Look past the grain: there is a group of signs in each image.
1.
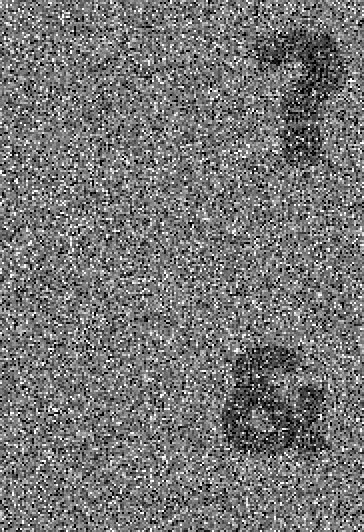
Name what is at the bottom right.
ampersand
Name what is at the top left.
nothing
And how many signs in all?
2
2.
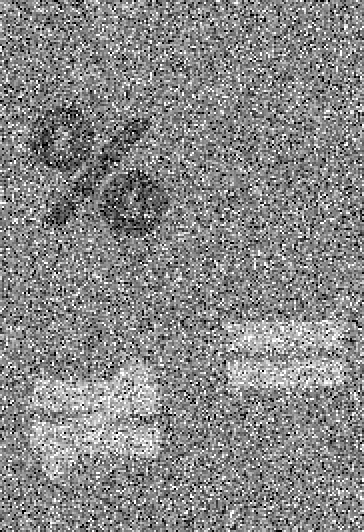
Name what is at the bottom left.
not-equal sign
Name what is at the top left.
percent sign
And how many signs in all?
3
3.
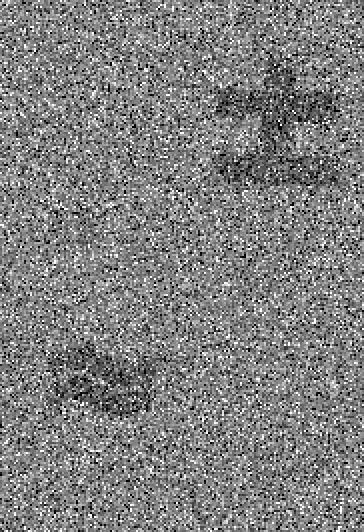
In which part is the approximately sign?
bottom left
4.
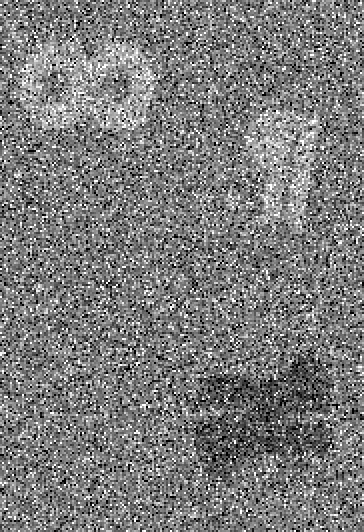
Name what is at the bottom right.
not-equal sign
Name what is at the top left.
infinity sign
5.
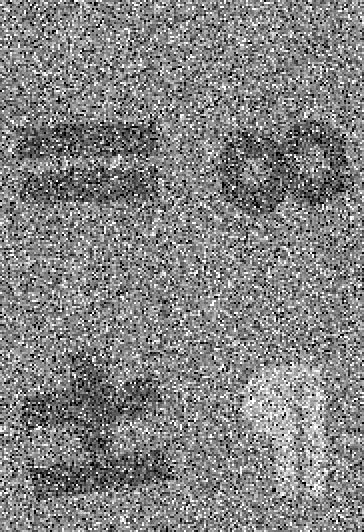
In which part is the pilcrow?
bottom right
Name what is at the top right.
infinity sign
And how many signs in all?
4
